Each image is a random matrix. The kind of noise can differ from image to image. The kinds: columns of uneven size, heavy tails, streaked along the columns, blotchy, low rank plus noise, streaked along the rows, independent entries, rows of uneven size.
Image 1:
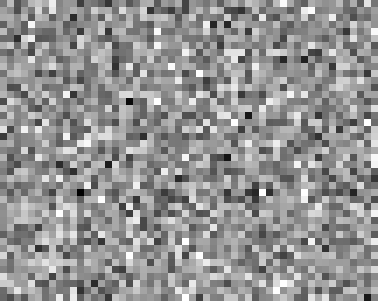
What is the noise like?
independent entries
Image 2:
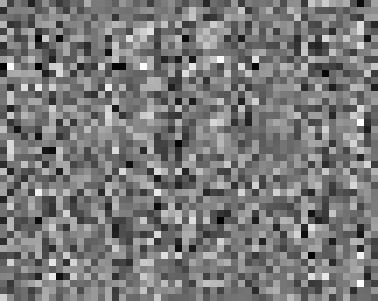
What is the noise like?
low rank plus noise
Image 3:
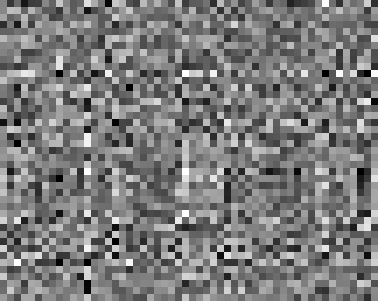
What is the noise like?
low rank plus noise
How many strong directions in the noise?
three or four
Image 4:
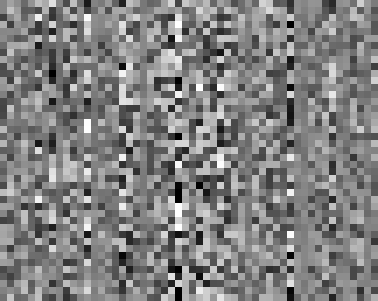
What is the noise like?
columns of uneven size
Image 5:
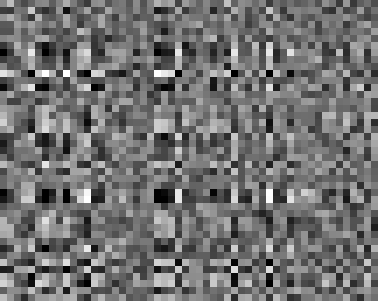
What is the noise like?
low rank plus noise
